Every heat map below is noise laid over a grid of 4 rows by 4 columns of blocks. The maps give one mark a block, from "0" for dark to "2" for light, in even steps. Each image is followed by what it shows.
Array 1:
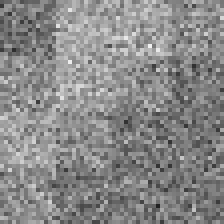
0221
1210
2100
1000
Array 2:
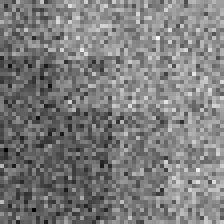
1222
0122
0012
0012
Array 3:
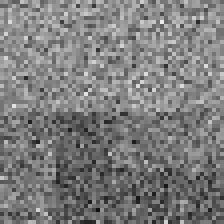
2222
2222
1011
1000
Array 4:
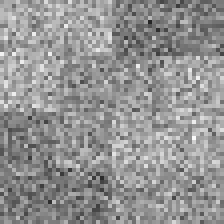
2200
2112
0122
0011
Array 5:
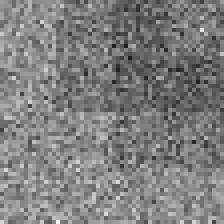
2101
2100
2211
2222
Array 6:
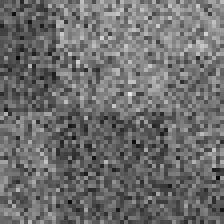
0222
0121
1001
1000
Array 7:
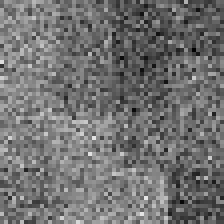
2100
2101
2211
1220
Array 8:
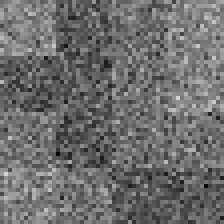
2012
0012
1011
2100
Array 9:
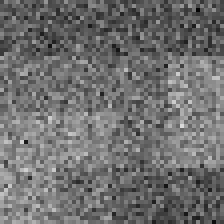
0000
1112
2212
2100
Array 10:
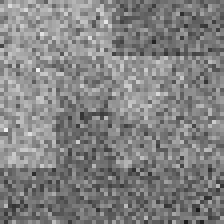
2200
2121
2011
0000
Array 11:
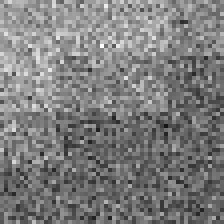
2221
2110
1000
0000
